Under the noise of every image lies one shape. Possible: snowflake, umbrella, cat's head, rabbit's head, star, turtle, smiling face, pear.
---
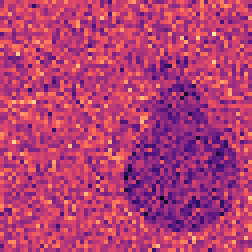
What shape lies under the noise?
pear
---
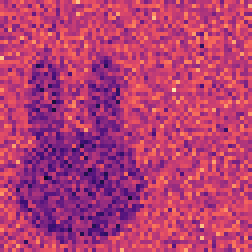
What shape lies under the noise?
rabbit's head
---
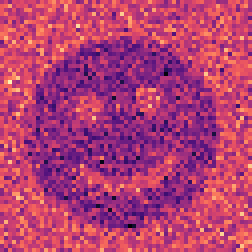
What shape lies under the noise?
smiling face
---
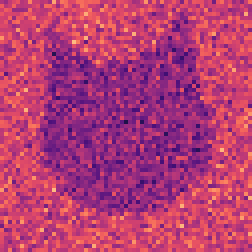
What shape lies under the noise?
cat's head
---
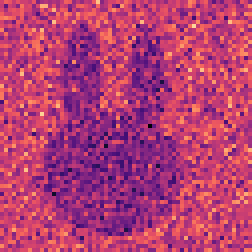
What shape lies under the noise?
rabbit's head
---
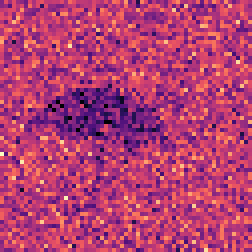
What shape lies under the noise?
umbrella
